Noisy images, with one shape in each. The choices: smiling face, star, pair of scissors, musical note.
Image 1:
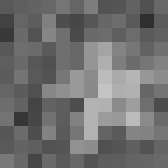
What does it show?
light star
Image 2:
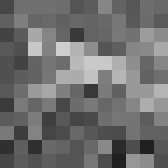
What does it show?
light pair of scissors
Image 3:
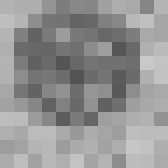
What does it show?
dark smiling face
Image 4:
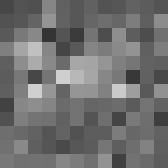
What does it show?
light pair of scissors
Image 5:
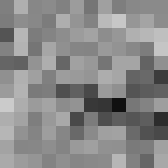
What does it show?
dark pair of scissors
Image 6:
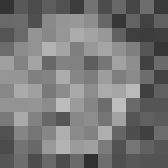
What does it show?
light smiling face
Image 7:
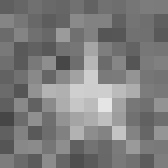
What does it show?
light star
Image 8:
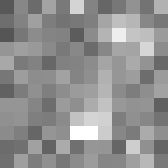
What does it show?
light musical note
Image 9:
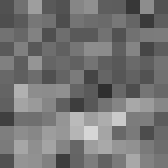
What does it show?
light pair of scissors
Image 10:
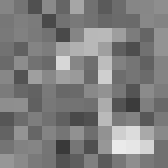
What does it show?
light musical note
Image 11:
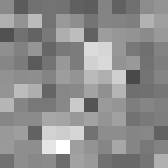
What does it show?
light musical note
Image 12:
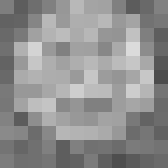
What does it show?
light smiling face
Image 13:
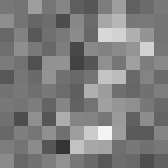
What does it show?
light musical note
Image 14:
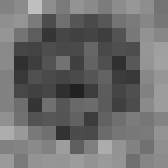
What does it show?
dark smiling face
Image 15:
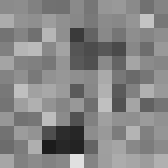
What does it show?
dark musical note
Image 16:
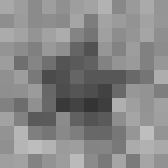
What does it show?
dark star
